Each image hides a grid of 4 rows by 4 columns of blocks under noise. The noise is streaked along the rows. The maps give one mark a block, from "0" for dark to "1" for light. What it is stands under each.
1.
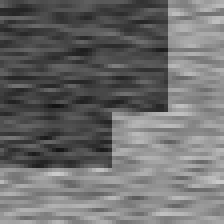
0 0 0 1
0 0 0 1
0 0 1 1
1 1 1 1
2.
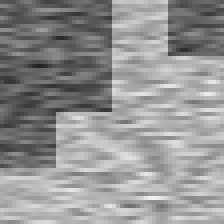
0 0 1 0
0 0 1 1
0 1 1 1
1 1 1 1
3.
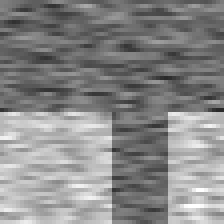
0 0 0 0
0 0 0 0
1 1 0 1
1 1 0 1
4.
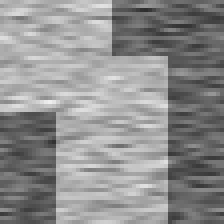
1 1 0 0
1 1 1 0
0 1 1 0
0 1 1 0
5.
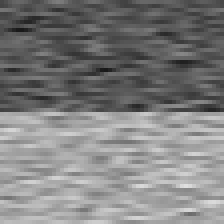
0 0 0 0
0 0 0 0
1 1 1 1
1 1 1 1
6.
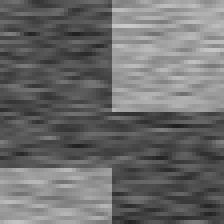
0 0 1 1
0 0 1 1
0 0 0 0
1 1 0 0
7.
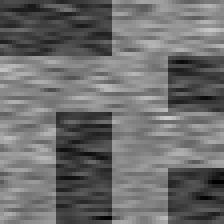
0 0 1 1
1 1 1 0
1 0 1 1
1 0 1 0
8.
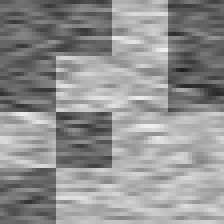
0 0 1 0
0 1 1 0
1 0 1 1
0 1 1 1
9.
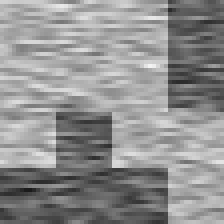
1 1 1 0
1 1 1 0
1 0 1 1
0 0 0 1
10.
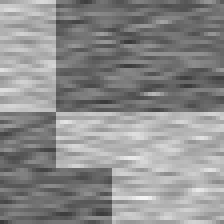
1 0 0 0
1 0 0 0
0 1 1 1
0 0 1 1
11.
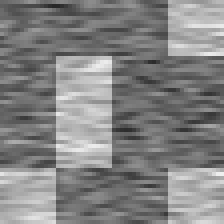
0 0 0 1
0 1 0 0
0 1 0 0
1 0 0 1
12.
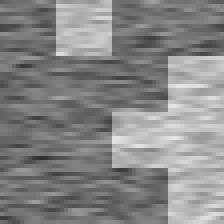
0 1 0 0
0 0 0 1
0 0 1 1
0 0 0 1
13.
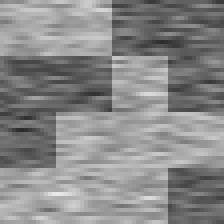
1 1 0 0
0 0 1 0
0 1 1 1
1 1 1 0
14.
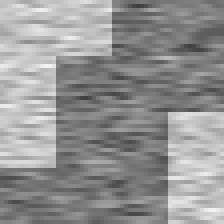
1 1 0 0
1 0 0 0
1 0 0 1
0 0 0 1
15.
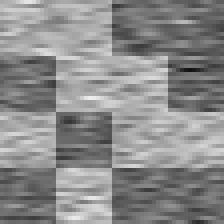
1 1 0 0
0 1 1 0
1 0 1 1
0 1 0 0
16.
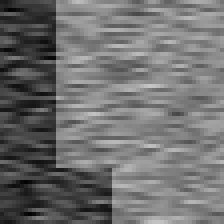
0 1 1 1
0 1 1 1
0 1 1 1
0 0 1 1
